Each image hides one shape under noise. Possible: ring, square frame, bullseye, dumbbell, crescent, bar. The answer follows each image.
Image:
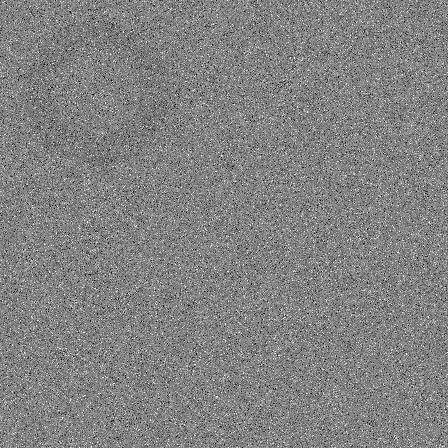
ring
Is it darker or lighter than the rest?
darker
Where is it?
top left
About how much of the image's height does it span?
a third
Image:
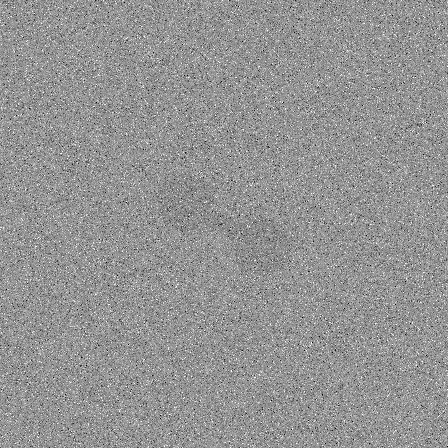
dumbbell
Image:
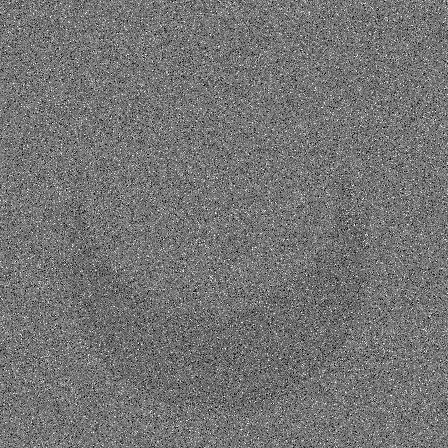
crescent
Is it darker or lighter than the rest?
darker
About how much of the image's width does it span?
two thirds
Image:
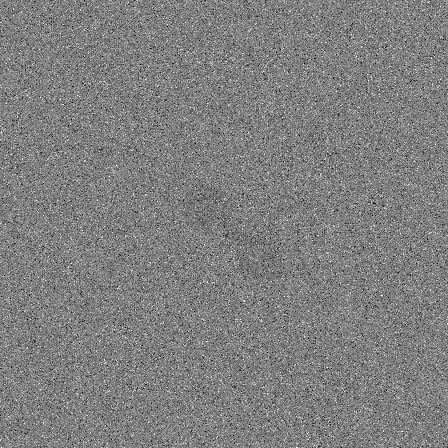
dumbbell
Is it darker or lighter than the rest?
darker
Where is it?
centre
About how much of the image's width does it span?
a quarter
